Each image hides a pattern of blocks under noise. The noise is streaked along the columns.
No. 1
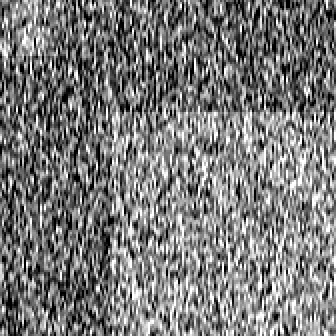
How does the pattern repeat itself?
mirrored about the diagonal from the top left
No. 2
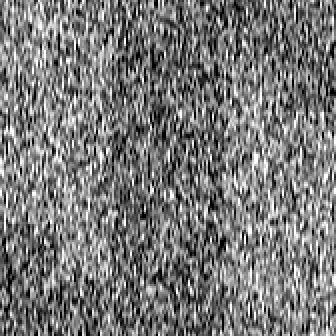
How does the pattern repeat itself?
the same after a half turn
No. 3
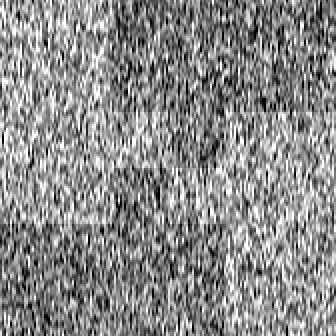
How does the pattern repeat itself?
the same after a half turn
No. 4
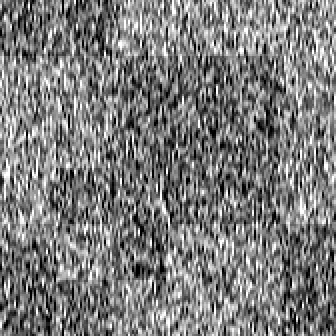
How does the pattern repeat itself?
mirrored about the diagonal from the bottom left
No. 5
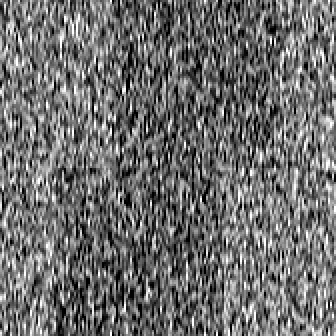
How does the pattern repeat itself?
the same after a half turn
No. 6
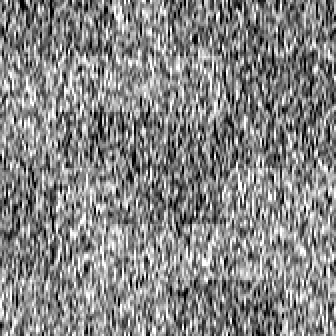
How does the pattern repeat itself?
no symmetry
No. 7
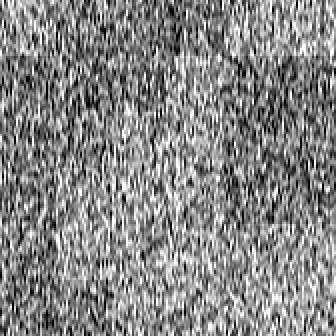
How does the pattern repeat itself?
no symmetry
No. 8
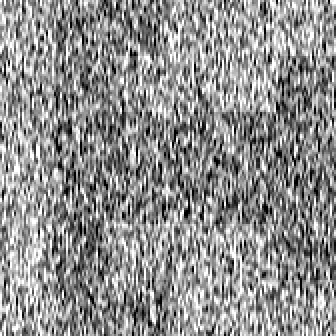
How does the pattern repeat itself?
top and bottom mirror each other
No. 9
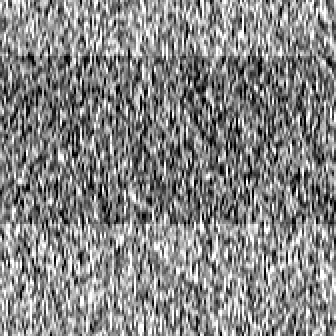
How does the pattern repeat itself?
left and right mirror each other
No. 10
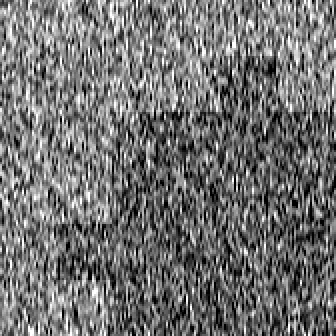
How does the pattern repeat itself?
mirrored about the diagonal from the top left
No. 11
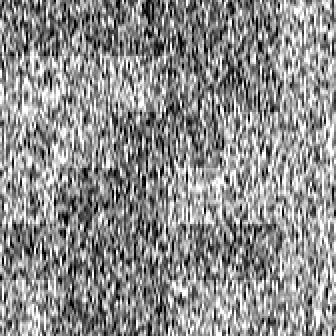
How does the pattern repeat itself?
no symmetry
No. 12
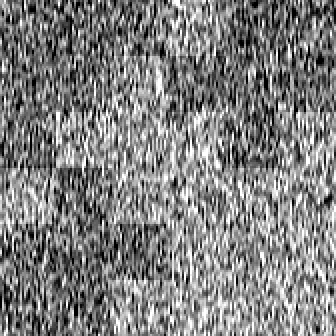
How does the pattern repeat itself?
mirrored about the diagonal from the top left
